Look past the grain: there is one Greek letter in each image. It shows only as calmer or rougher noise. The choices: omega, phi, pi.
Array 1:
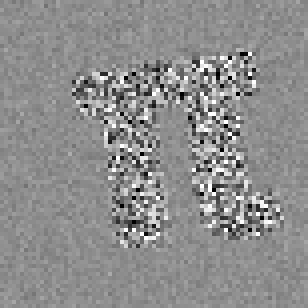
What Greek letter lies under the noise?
pi
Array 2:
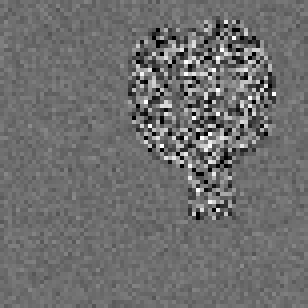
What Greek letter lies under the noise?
phi
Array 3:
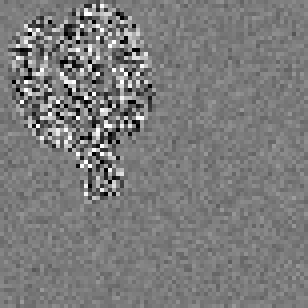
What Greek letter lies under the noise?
phi
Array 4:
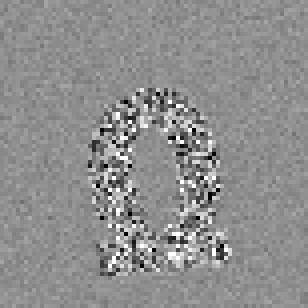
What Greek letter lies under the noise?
omega
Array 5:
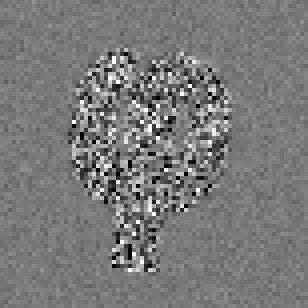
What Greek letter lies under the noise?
phi
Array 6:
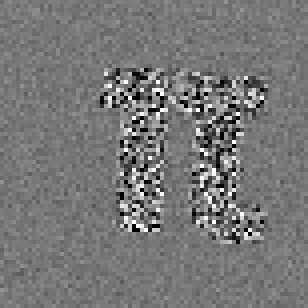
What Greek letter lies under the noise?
pi
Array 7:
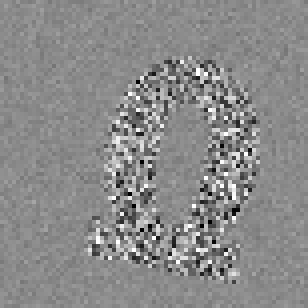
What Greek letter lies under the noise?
omega
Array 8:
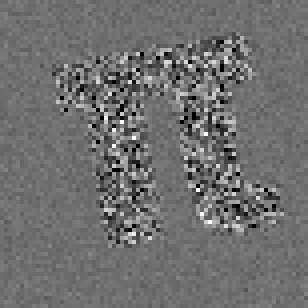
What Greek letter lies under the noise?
pi
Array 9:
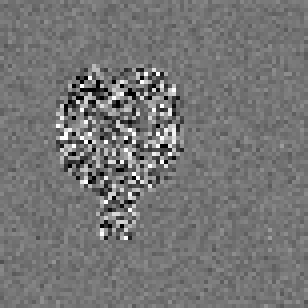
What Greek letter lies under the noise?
phi
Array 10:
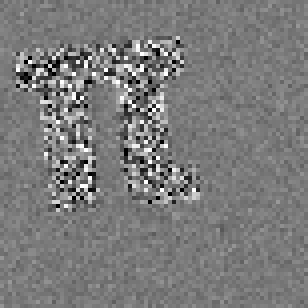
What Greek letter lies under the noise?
pi
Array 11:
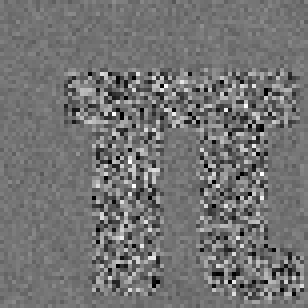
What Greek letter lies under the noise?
pi
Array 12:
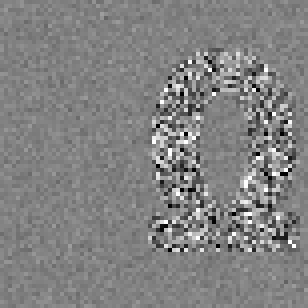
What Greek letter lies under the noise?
omega
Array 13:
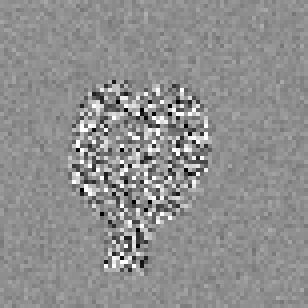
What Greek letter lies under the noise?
phi
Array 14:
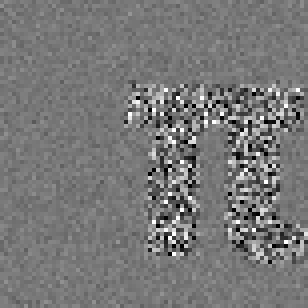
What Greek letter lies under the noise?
pi
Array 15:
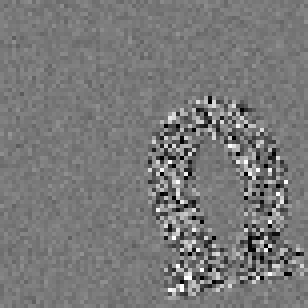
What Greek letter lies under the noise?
omega
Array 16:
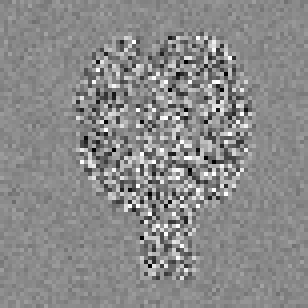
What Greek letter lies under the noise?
phi
